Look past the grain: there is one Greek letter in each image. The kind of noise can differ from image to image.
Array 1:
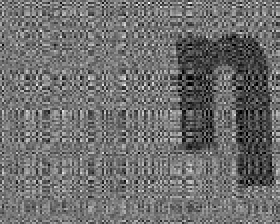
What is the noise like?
low rank plus noise
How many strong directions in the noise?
one
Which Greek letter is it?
eta
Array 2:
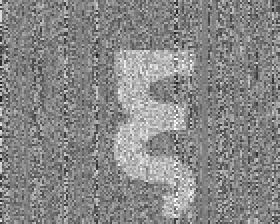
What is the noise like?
columns of uneven size
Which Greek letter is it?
xi
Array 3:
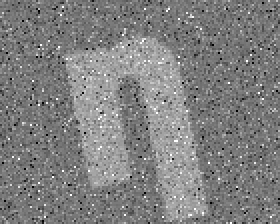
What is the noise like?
heavy tails
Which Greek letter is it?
eta
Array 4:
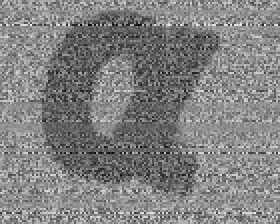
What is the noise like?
rows of uneven size
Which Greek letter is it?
alpha
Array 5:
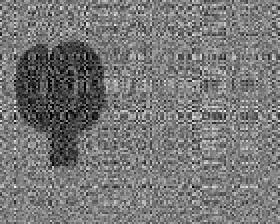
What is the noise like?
low rank plus noise
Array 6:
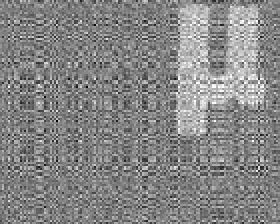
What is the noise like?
low rank plus noise
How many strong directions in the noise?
one
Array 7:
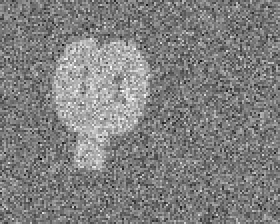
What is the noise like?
independent entries
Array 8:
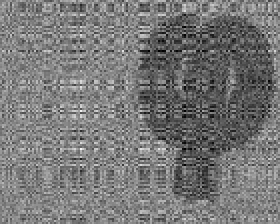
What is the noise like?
low rank plus noise
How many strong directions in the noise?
one
